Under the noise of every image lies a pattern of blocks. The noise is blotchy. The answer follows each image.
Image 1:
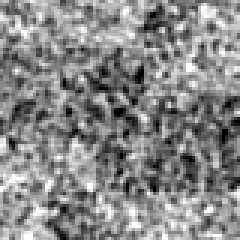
the same after a half turn
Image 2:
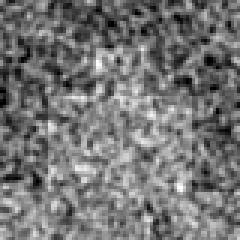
left and right mirror each other
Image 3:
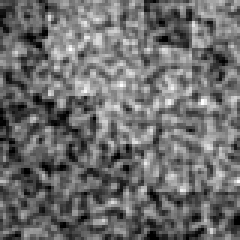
mirrored about the diagonal from the bottom left
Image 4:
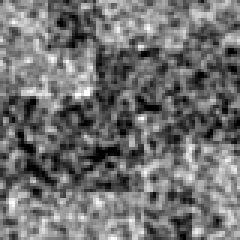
the same after a half turn
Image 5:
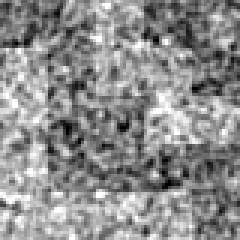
mirrored about the diagonal from the bottom left
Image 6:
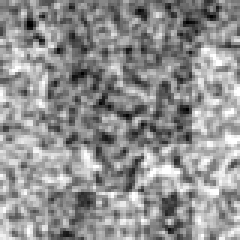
left and right mirror each other
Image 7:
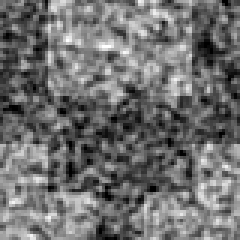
left and right mirror each other
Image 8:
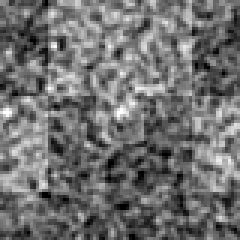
left and right mirror each other
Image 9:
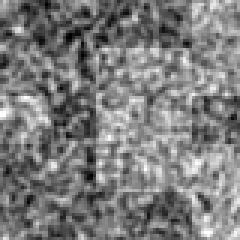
top and bottom mirror each other
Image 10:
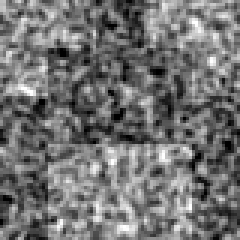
left and right mirror each other
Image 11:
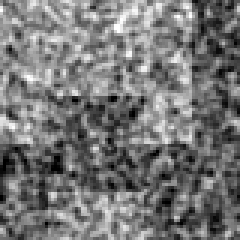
no symmetry
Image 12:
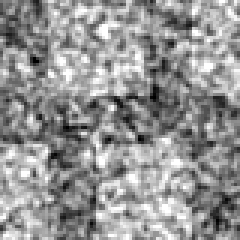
the same after a half turn
